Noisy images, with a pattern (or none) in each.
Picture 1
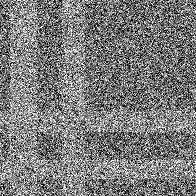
bands of rows crossing bands of columns
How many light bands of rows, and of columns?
2 and 2
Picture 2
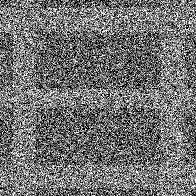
bands of rows crossing bands of columns
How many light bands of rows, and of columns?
3 and 2
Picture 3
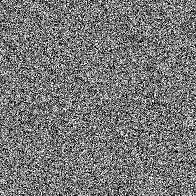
only noise
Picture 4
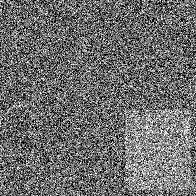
one block
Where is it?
bottom right
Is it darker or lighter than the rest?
lighter
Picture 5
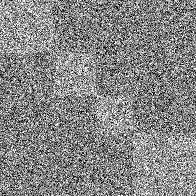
blocks along the diagonal
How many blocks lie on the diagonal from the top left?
4
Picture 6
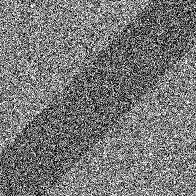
a diagonal band
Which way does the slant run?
bottom left to top right
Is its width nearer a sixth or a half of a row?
a half
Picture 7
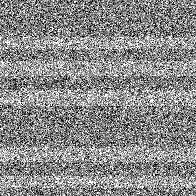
bands of rows
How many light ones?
5
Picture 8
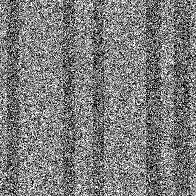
bands of columns
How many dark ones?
5
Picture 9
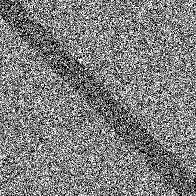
a diagonal band
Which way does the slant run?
top left to bottom right
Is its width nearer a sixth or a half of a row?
a sixth
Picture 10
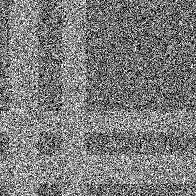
bands of rows crossing bands of columns
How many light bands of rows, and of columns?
2 and 2
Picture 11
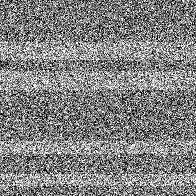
bands of rows
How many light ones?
4
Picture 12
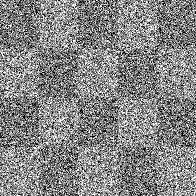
a checkerboard
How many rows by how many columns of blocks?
4 by 5
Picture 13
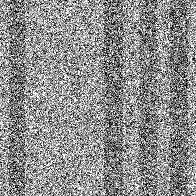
bands of columns
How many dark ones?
4
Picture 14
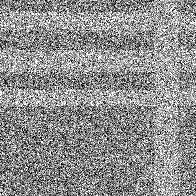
bands of rows crossing bands of columns
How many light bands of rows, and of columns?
3 and 1
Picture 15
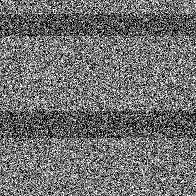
bands of rows
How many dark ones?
2
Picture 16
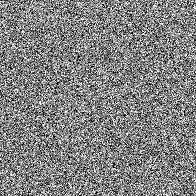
only noise
